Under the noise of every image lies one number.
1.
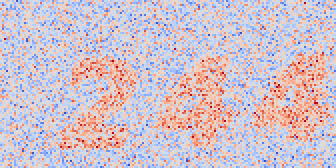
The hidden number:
244
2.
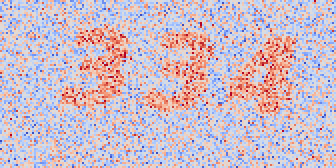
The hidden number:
334
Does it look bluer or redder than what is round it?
redder
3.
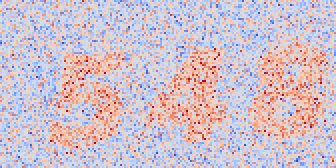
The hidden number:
548
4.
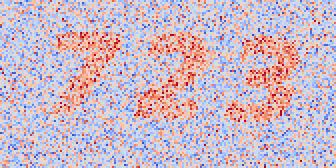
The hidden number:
723
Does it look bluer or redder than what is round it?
redder
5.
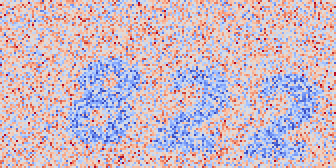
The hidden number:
822
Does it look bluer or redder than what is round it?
bluer
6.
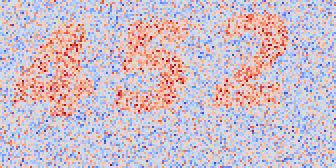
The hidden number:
452
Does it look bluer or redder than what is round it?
redder
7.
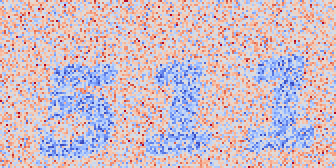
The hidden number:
511
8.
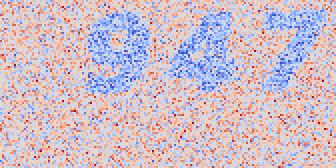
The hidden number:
947
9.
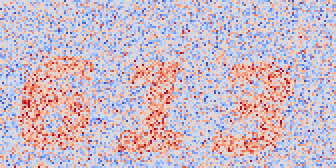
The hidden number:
613
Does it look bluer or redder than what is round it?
redder
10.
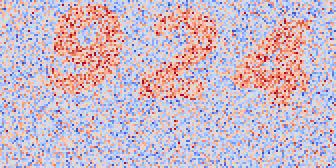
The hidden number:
924
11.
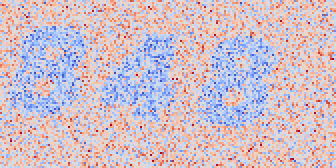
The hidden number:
848
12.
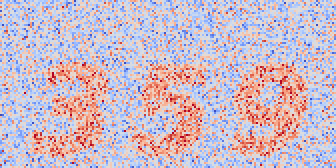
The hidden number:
359
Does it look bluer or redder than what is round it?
redder
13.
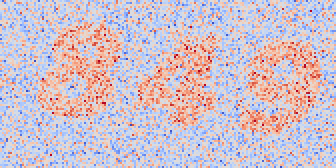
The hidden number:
849
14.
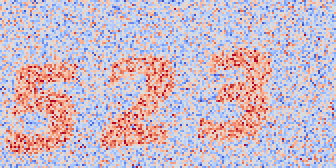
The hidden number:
523
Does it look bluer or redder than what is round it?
redder
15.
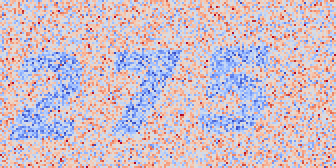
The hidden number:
275
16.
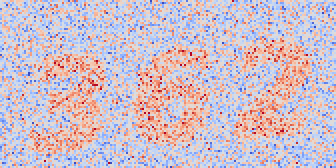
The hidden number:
362
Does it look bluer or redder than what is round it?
redder
